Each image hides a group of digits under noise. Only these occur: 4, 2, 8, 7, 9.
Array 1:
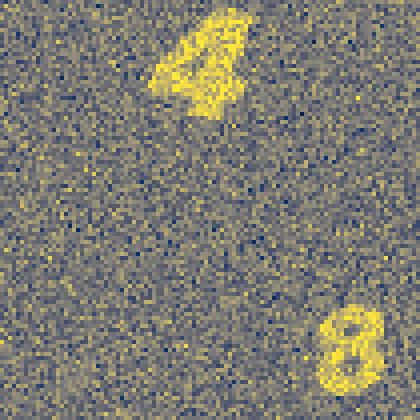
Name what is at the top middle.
4
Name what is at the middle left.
nothing
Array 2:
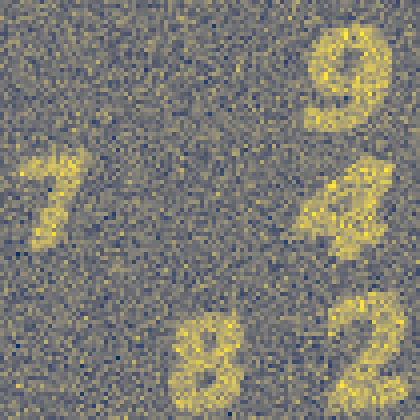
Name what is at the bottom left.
nothing
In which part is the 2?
bottom right
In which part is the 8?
bottom middle
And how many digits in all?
5
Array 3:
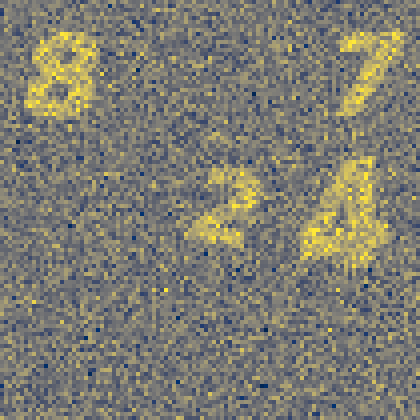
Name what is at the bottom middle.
nothing
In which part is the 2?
centre
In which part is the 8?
top left
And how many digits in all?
4
